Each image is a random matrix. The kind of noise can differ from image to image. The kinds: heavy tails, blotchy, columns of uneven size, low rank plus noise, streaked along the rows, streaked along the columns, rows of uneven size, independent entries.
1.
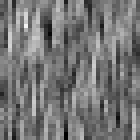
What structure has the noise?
streaked along the columns
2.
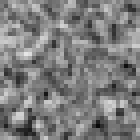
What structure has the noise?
blotchy
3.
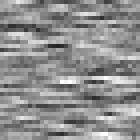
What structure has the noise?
streaked along the rows
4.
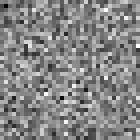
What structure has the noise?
independent entries
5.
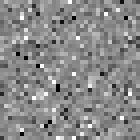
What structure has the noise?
heavy tails
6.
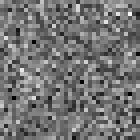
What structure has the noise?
independent entries
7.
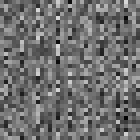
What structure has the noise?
columns of uneven size
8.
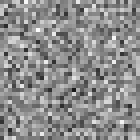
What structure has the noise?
independent entries
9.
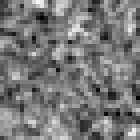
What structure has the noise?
blotchy
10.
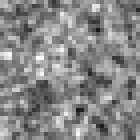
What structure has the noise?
blotchy
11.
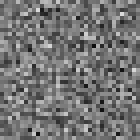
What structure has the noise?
low rank plus noise
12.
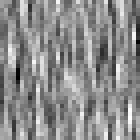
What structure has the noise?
streaked along the columns
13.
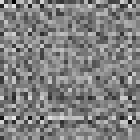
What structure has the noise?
low rank plus noise
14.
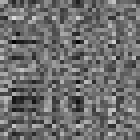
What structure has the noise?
low rank plus noise
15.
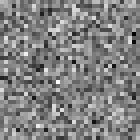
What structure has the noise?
independent entries
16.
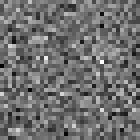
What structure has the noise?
low rank plus noise
